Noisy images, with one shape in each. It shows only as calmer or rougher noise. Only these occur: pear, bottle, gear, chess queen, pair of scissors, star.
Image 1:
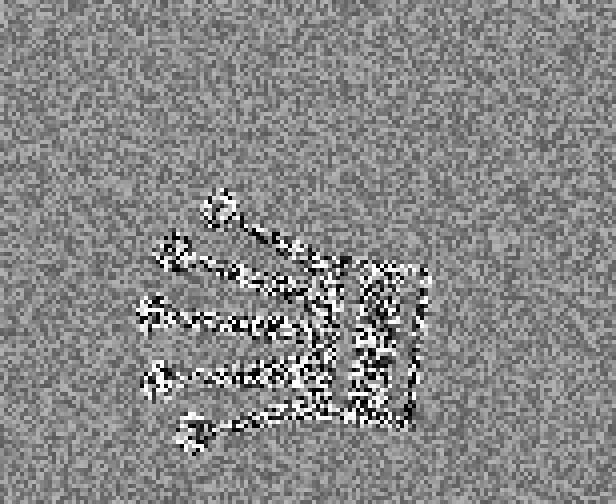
rough chess queen
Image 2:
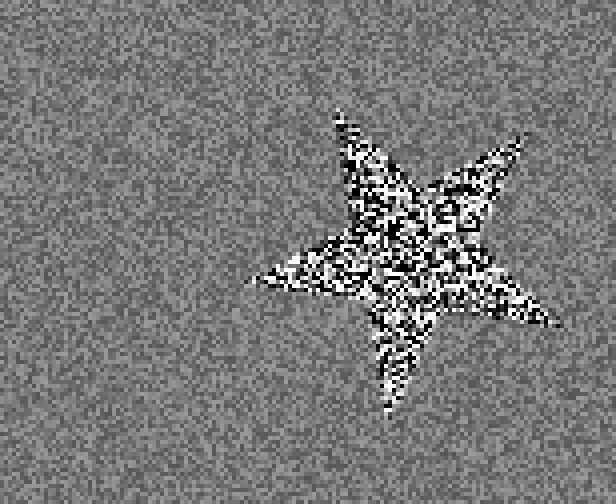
rough star
